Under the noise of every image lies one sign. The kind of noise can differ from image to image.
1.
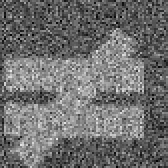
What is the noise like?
low rank plus noise
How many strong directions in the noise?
one
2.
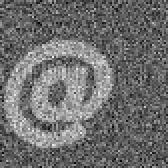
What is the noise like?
low rank plus noise
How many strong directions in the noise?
one
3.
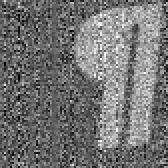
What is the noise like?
columns of uneven size
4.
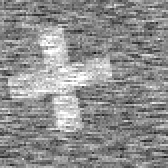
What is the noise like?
streaked along the rows
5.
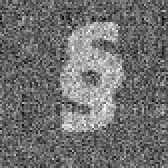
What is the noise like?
low rank plus noise
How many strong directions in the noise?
one
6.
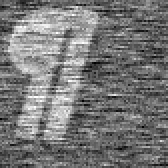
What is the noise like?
streaked along the rows
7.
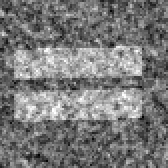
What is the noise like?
blotchy
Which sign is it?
equals sign
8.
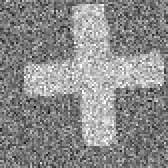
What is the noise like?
independent entries
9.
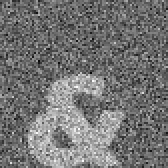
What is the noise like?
independent entries
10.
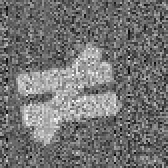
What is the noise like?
columns of uneven size
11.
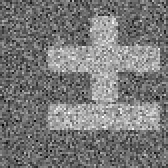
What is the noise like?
independent entries
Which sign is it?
plus-minus sign
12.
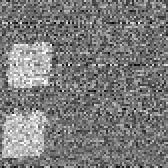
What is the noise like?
rows of uneven size
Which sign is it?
colon
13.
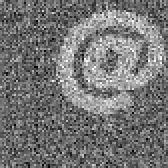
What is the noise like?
low rank plus noise
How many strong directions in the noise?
five to eight
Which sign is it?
at sign
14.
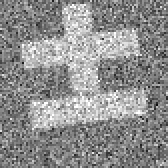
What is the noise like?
independent entries
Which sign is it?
plus-minus sign
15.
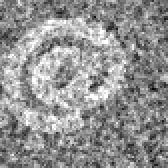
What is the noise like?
blotchy
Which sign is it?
at sign
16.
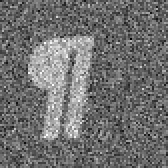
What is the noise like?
independent entries
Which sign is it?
pilcrow
